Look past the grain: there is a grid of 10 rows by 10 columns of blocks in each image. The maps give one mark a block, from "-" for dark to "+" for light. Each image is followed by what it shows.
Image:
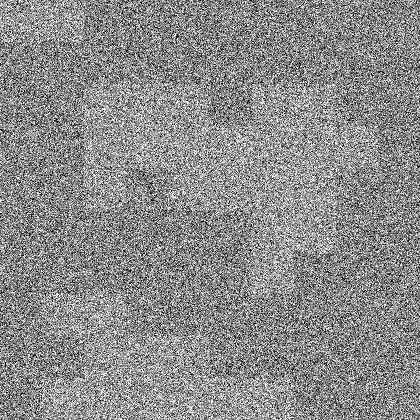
++--------
----------
--+++-++--
--+++++++-
--+-++++--
------++--
------+---
-++-------
--+++-----
-++++++---
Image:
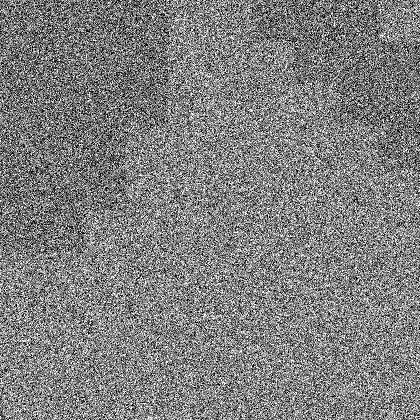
----++---+
----+++---
----++++--
---++++++-
---+++++++
--++++++++
++++++++++
++++++++++
++++++++++
++++++++++
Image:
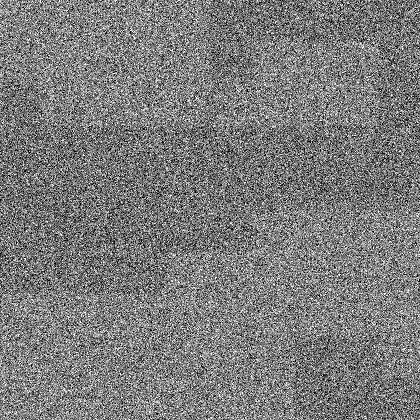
+++++-----
+++++-+++-
-++++++++-
----------
----------
------++++
----++++++
++++++++++
+++++++--+
+++++++---
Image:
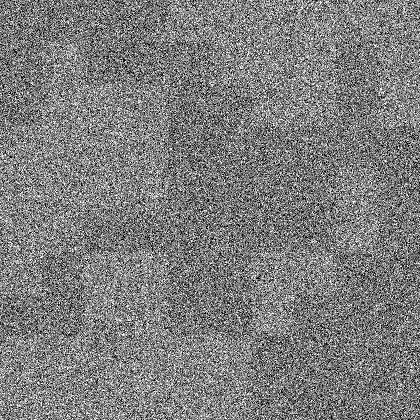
----++++++
-+---+++-+
-+++--++-+
++++------
++++----+-
++------+-
+-++--++--
--++--+---
++++++----
++++++----
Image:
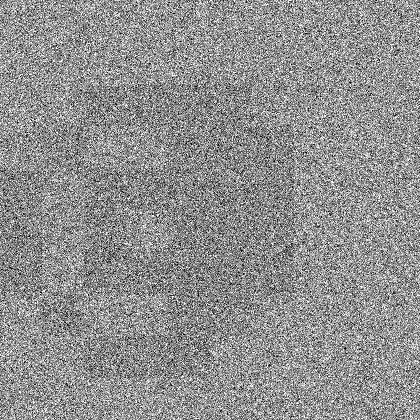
++++++++++
++++++++++
++----++++
+-++---+++
-+-----+++
-+-+---+++
-+-----+++
+-++--++++
++---+++++
++++++++++
